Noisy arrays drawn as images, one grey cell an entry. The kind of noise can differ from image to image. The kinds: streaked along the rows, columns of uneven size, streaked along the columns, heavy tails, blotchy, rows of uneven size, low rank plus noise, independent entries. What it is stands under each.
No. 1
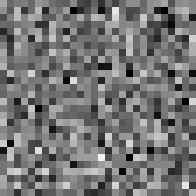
low rank plus noise
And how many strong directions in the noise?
five to eight
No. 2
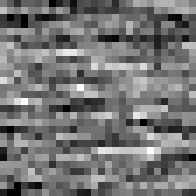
streaked along the rows
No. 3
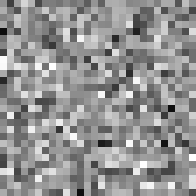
independent entries
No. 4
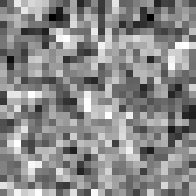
blotchy
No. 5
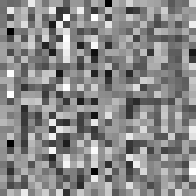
columns of uneven size
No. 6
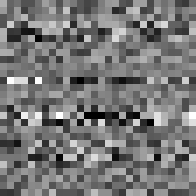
rows of uneven size
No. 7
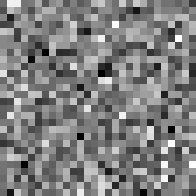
independent entries
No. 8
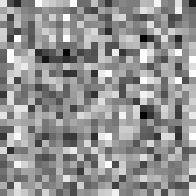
low rank plus noise
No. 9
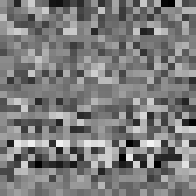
rows of uneven size
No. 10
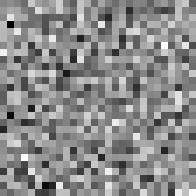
independent entries
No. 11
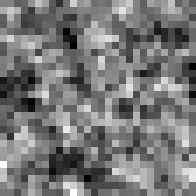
blotchy
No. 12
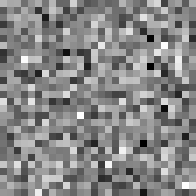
independent entries
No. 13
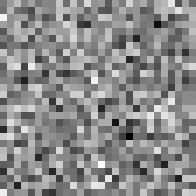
independent entries
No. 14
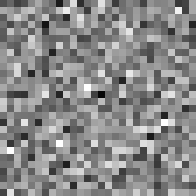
independent entries
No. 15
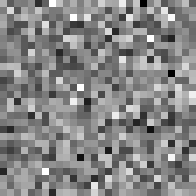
independent entries
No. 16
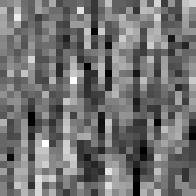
streaked along the columns
